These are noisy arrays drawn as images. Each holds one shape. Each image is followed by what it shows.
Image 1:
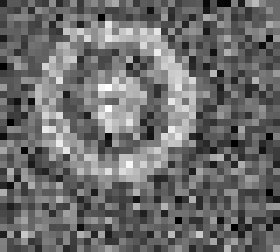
light bullseye
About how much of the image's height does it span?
two thirds
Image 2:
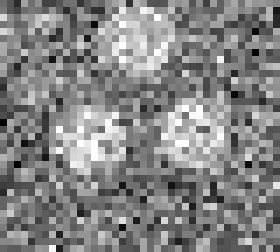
light three dots
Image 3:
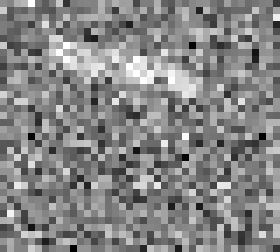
light bar
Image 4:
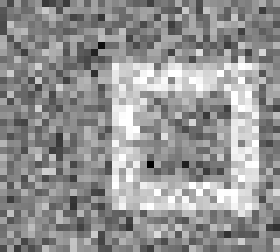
light square frame
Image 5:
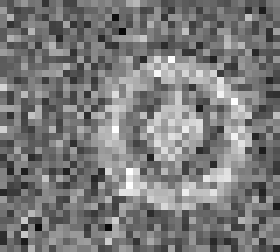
light bullseye
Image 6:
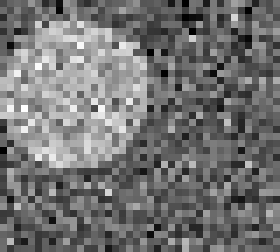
light disc
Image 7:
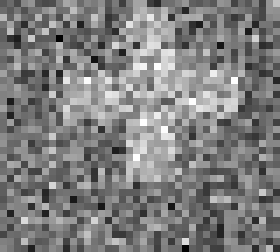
light cross
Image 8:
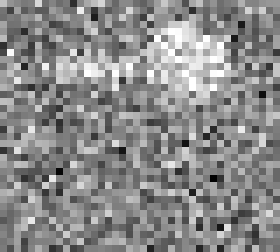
light lollipop
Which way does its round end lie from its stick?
right
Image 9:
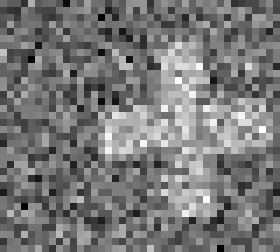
light cross
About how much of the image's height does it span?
two thirds
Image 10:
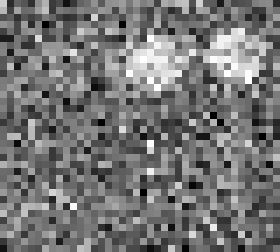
light dumbbell
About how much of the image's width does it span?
half
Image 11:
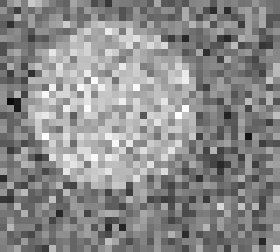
light disc
